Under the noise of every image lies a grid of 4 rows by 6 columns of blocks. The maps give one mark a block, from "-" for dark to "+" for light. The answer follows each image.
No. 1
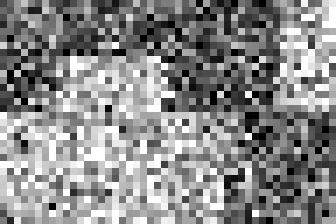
- - - - - +
- + + - - +
+ + + + - -
+ + + + - -
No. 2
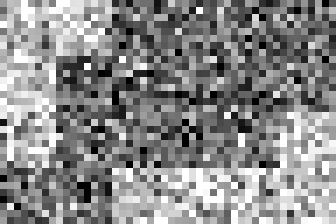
+ + - - - -
+ - - - - -
+ - - - - +
- - + + + +
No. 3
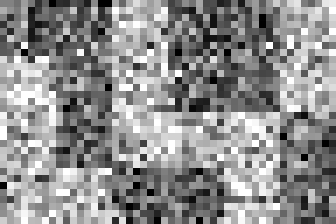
- - + - - +
+ - + - - +
+ - + + + -
+ + - - + -
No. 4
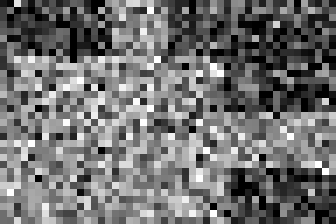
- - + - - -
+ + + + - -
+ + + + + +
+ + + + - -
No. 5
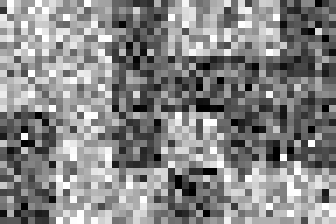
+ + - + + -
+ + - - - -
- + - + - -
- + + - + +
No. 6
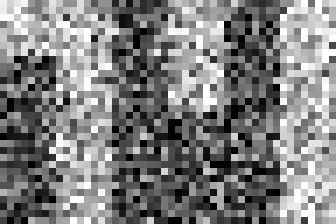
+ + - + - +
- + - + - +
- + - - - +
- + - - - +
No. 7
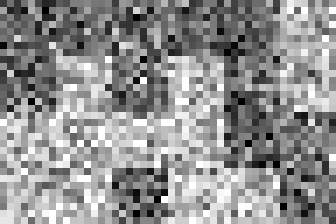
- - - - - +
- + - + - +
+ + + + - -
+ + - + + -
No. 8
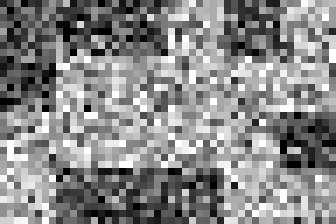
- - - + - +
- + + + + +
+ + + + + -
+ - - - + +
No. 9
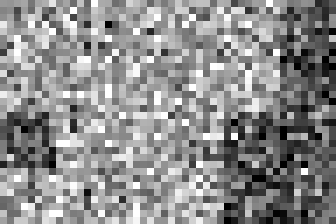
+ + + + + -
+ + + + + -
- + + + - -
+ + + + - -
